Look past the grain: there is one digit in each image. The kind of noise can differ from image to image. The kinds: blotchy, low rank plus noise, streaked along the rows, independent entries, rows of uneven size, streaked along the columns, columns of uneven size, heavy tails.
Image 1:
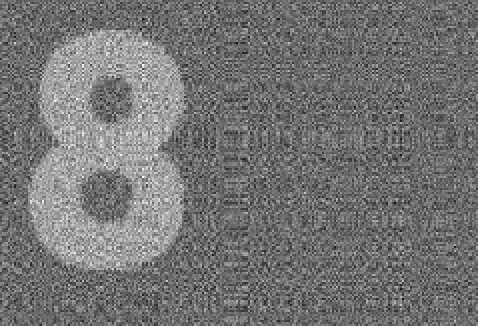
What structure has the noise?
low rank plus noise
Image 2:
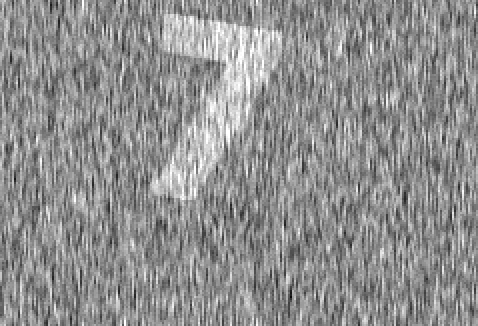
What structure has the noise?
streaked along the columns
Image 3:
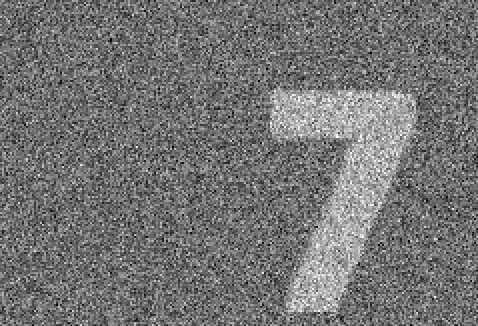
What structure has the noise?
independent entries
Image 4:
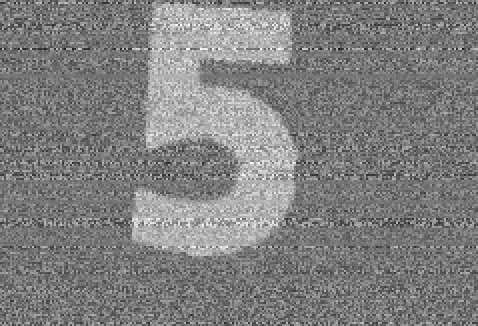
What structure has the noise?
rows of uneven size
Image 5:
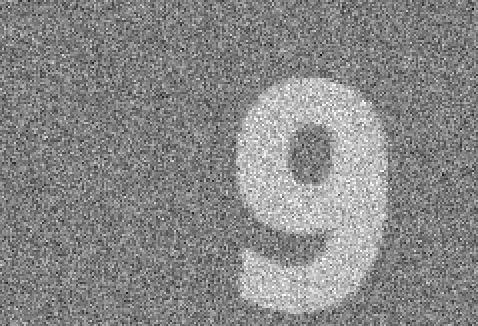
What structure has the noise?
independent entries
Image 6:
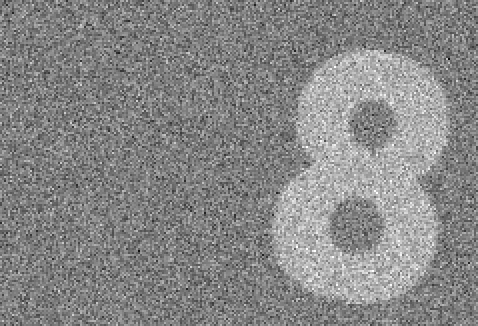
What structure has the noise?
independent entries
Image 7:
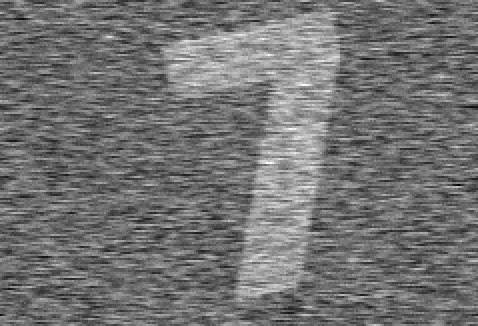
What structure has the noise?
streaked along the rows
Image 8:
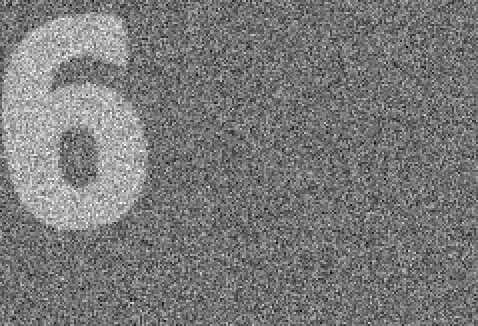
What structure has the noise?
independent entries
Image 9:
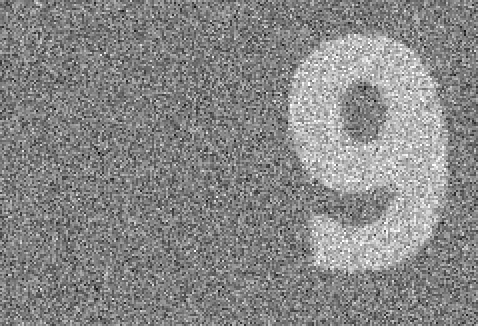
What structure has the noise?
independent entries
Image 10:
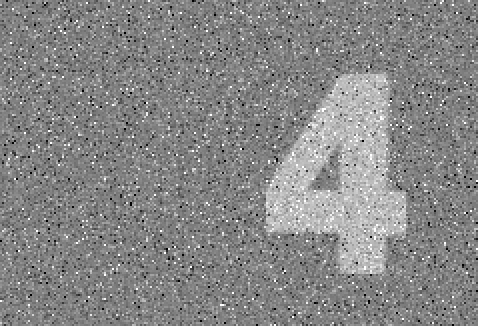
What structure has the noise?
heavy tails
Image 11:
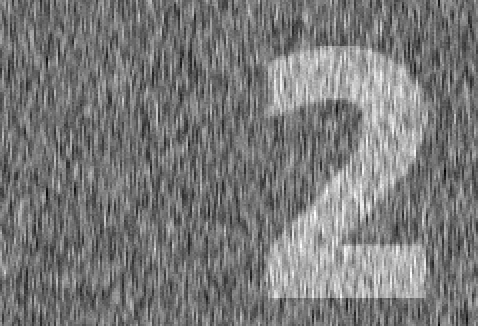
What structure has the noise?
streaked along the columns
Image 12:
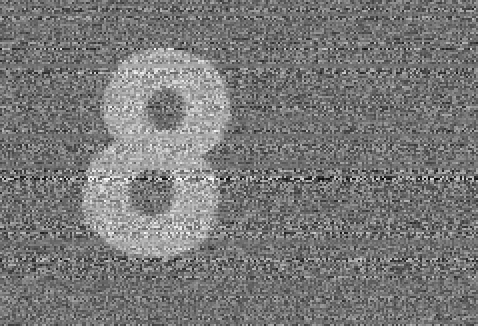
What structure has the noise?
rows of uneven size
